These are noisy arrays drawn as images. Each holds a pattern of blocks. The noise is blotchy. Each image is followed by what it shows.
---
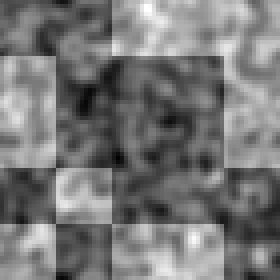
mirrored about the diagonal from the bottom left
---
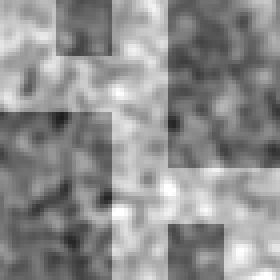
the same after a half turn
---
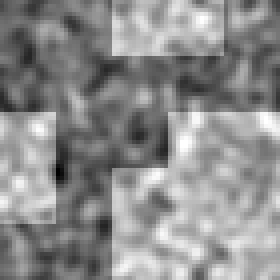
mirrored about the diagonal from the top left
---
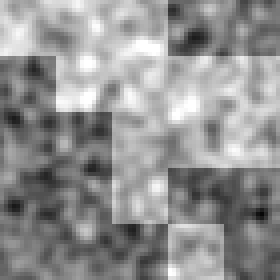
no symmetry
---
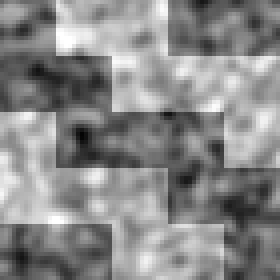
the same after a half turn
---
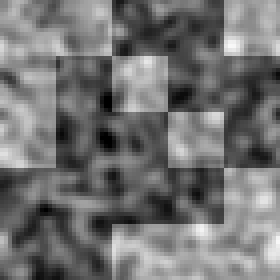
mirrored about the diagonal from the bottom left
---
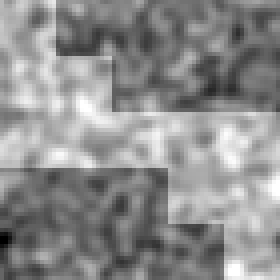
the same after a half turn
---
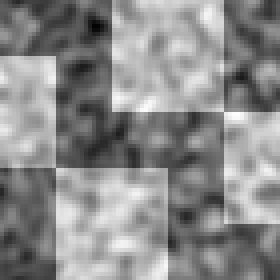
the same after a half turn
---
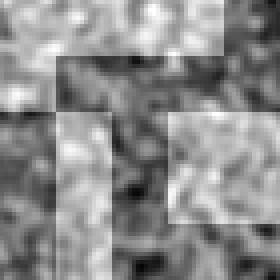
no symmetry
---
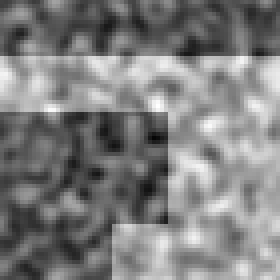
no symmetry
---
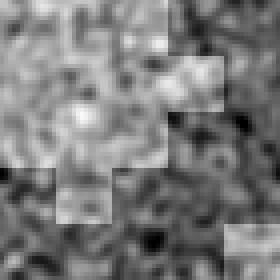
mirrored about the diagonal from the top left
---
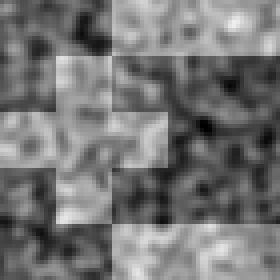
top and bottom mirror each other
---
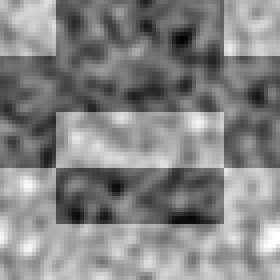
left and right mirror each other
